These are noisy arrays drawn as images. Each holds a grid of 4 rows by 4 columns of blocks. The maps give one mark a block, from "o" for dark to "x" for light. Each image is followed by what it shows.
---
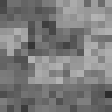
o o x x
x o o x
o x x x
o o o o
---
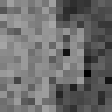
x x o o
x x x o
x x x o
x x o o
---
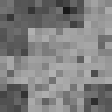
o o o x
o x x x
x x x x
o x x o
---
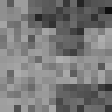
x o o o
x x o x
x x x x
x x o o
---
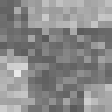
o x x x
o o o o
x o o o
x o o x
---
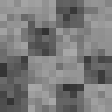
x x o x
x o x x
o x x o
o x o x
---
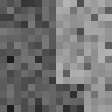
o o x x
o o x x
o o x x
o o o x
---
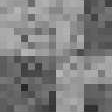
x x x o
x x x o
o o x x
o o x o
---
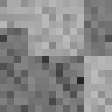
x x x o
o x x o
o o o x
o o o x
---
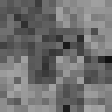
o o x x
o o o x
x o x o
x x o x
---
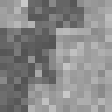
x o o x
o o x x
o o x x
o x x x
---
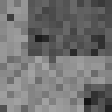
x o o o
x o o o
x x x x
x x x o
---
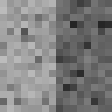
x x o o
x x o o
x x o o
x x o o
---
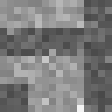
x x x o
o o o o
x x x o
o x x o
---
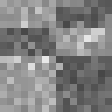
x x o o
o o x x
x x o o
x x o o
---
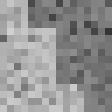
x o o o
x x o o
x x o o
x x x o
